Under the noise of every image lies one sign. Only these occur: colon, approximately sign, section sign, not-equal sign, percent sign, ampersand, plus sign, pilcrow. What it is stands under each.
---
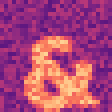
ampersand
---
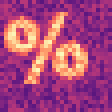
percent sign
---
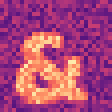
ampersand
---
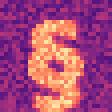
section sign
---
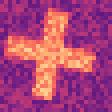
plus sign
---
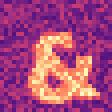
ampersand
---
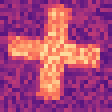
plus sign
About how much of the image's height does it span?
nearly all
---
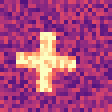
plus sign
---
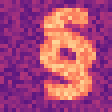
section sign
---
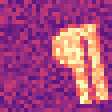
pilcrow
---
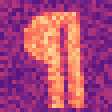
pilcrow
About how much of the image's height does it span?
nearly all
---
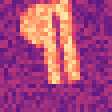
pilcrow
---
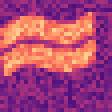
approximately sign
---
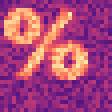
percent sign
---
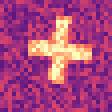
plus sign
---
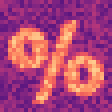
percent sign
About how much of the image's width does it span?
nearly all
